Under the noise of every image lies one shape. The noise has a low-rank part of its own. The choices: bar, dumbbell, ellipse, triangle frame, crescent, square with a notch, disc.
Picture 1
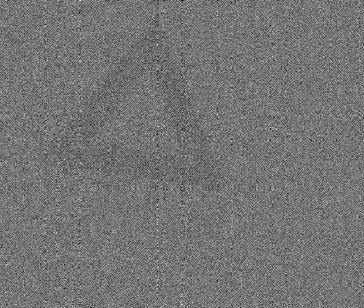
dark triangle frame
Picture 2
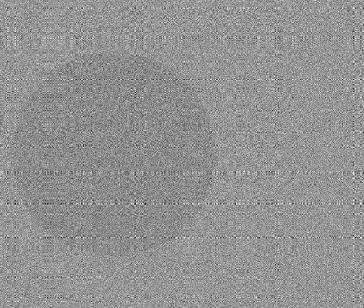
dark disc
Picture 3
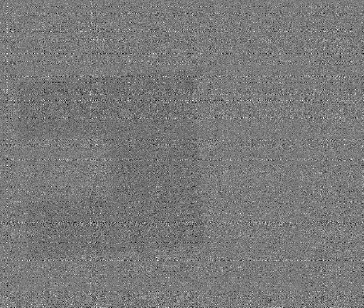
dark square with a notch
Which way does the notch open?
left
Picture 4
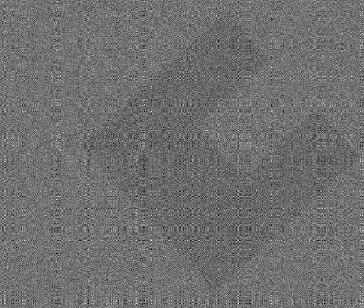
dark square with a notch
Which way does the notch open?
up and right
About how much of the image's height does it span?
nearly all
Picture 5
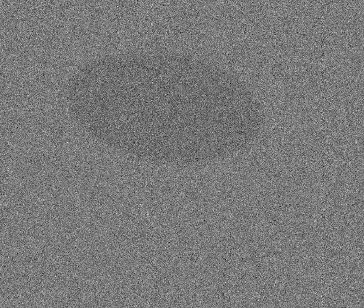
dark ellipse
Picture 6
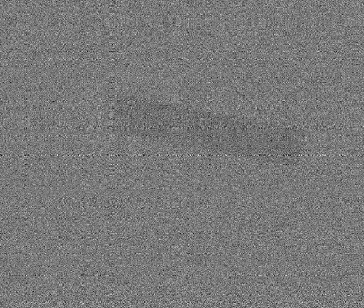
dark bar
